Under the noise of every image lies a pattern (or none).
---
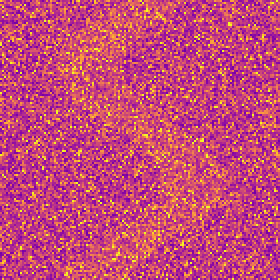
a wavy band
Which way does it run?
top to bottom
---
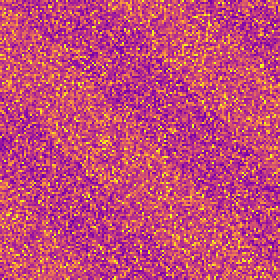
diagonal stripes
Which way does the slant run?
top left to bottom right
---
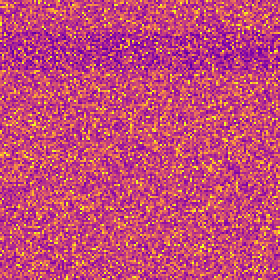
one horizontal stripe
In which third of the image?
top
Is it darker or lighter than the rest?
darker
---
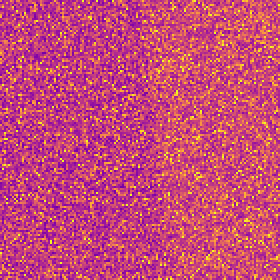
a sharp edge
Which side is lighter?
right
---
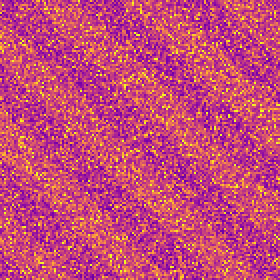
diagonal stripes
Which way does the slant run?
top left to bottom right
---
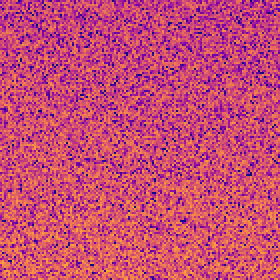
a smooth slope
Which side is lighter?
bottom
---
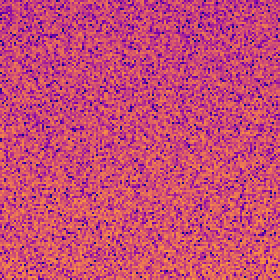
a smooth slope
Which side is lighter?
bottom
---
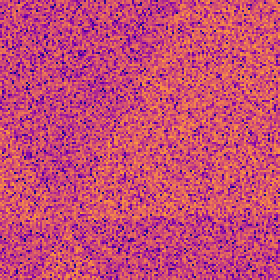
spokes from one point
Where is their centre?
bottom left
